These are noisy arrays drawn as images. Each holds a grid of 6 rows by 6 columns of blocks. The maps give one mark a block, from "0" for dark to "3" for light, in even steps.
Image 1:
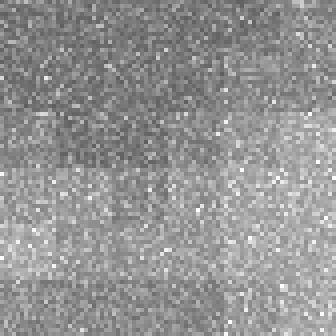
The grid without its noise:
0 0 0 0 0 1
0 0 0 0 1 1
1 0 0 1 2 3
2 2 1 2 3 3
3 2 2 2 3 3
1 1 1 1 2 3
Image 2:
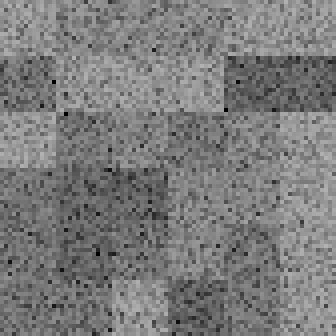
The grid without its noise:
3 2 2 2 3 3
1 3 3 3 0 0
3 1 2 1 2 3
1 0 0 2 2 3
1 0 1 2 1 3
1 1 3 0 1 3
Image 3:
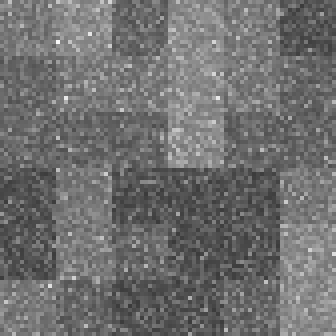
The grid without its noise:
2 3 1 3 2 0
1 2 2 3 2 1
1 1 1 3 1 1
0 2 0 0 0 2
0 2 1 0 0 3
2 1 0 0 1 3
